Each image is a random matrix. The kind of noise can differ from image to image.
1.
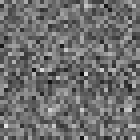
low rank plus noise
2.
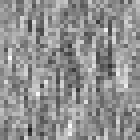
streaked along the columns
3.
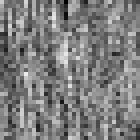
streaked along the columns
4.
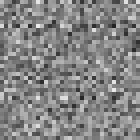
low rank plus noise
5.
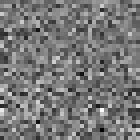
low rank plus noise
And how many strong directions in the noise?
two
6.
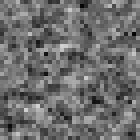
blotchy
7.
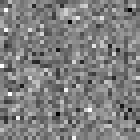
heavy tails
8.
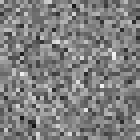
independent entries
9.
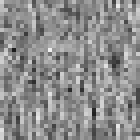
streaked along the columns
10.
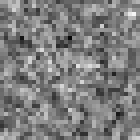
blotchy
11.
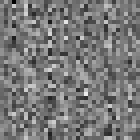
columns of uneven size
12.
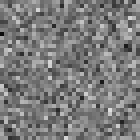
independent entries
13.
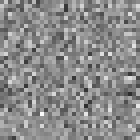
low rank plus noise
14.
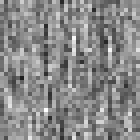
streaked along the columns
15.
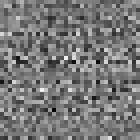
rows of uneven size
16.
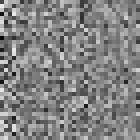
columns of uneven size
